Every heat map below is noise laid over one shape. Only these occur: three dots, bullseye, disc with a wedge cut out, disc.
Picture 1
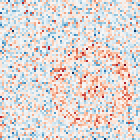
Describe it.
red bullseye
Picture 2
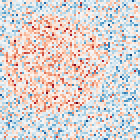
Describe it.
red disc
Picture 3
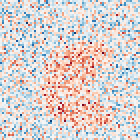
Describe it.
red disc with a wedge cut out
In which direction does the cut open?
right
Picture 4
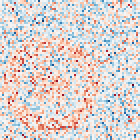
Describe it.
red bullseye
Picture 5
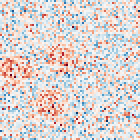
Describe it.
red three dots
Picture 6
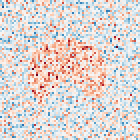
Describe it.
red disc with a wedge cut out
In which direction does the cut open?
down
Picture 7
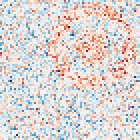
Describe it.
red bullseye
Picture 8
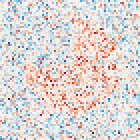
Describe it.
red disc with a wedge cut out
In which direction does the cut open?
up and left
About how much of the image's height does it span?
two thirds
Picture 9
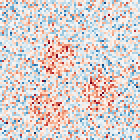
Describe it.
red three dots
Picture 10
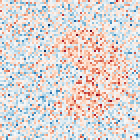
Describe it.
red disc with a wedge cut out
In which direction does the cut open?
left
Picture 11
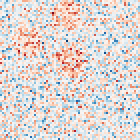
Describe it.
red three dots
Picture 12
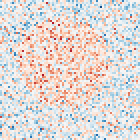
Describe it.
red disc
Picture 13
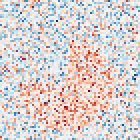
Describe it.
red disc with a wedge cut out
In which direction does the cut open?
up and left
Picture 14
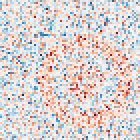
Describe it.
red bullseye
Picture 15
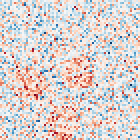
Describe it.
red three dots
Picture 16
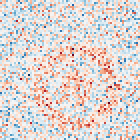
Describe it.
red bullseye
